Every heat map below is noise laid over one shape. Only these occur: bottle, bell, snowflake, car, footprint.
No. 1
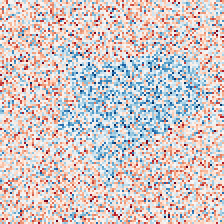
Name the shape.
bell
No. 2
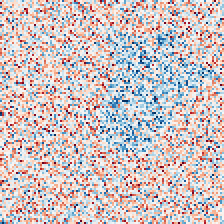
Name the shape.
bell
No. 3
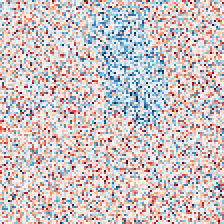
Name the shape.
footprint
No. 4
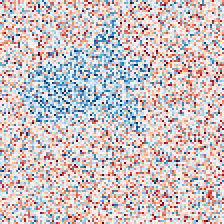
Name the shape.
bell
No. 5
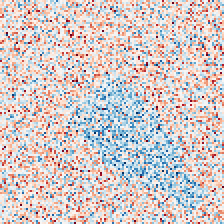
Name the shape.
bottle
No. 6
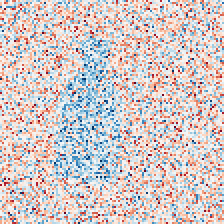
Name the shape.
bottle
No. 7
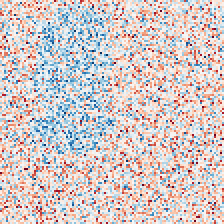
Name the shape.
footprint
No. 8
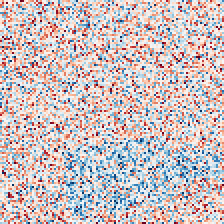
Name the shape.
bottle
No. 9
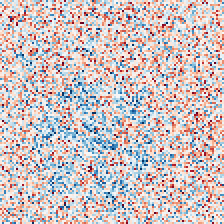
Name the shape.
snowflake
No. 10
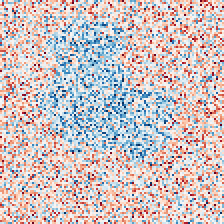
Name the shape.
car
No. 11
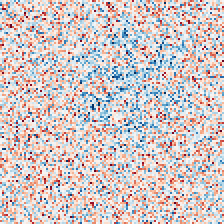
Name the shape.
snowflake
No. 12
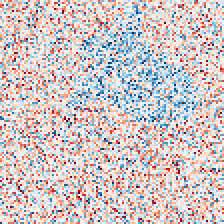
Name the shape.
bell
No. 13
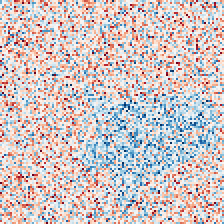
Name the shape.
bell
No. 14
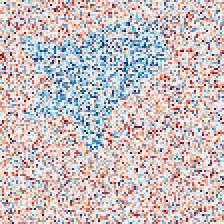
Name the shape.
bell
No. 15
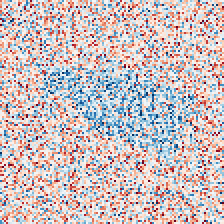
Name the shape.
bottle
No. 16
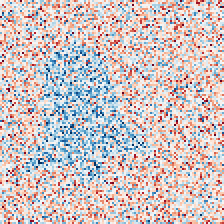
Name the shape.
bell
